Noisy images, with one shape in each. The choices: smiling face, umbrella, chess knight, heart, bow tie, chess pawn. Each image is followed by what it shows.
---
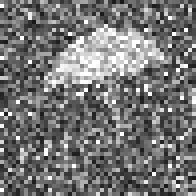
umbrella
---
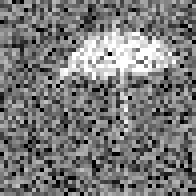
umbrella
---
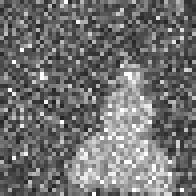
chess pawn
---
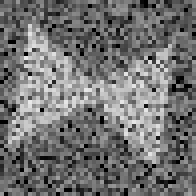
bow tie
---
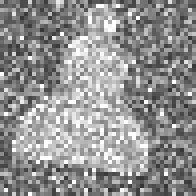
chess pawn
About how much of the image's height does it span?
nearly all
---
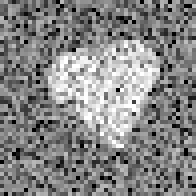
heart
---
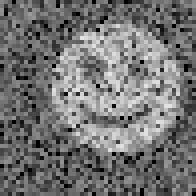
smiling face
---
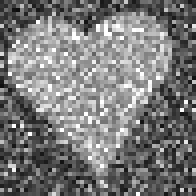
heart
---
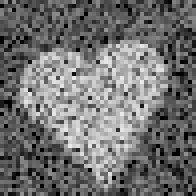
heart
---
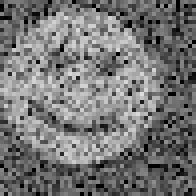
smiling face
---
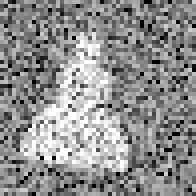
chess pawn
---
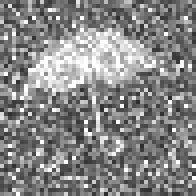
umbrella
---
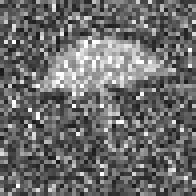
umbrella
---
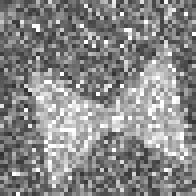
bow tie
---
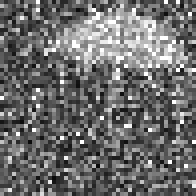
umbrella
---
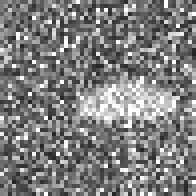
umbrella
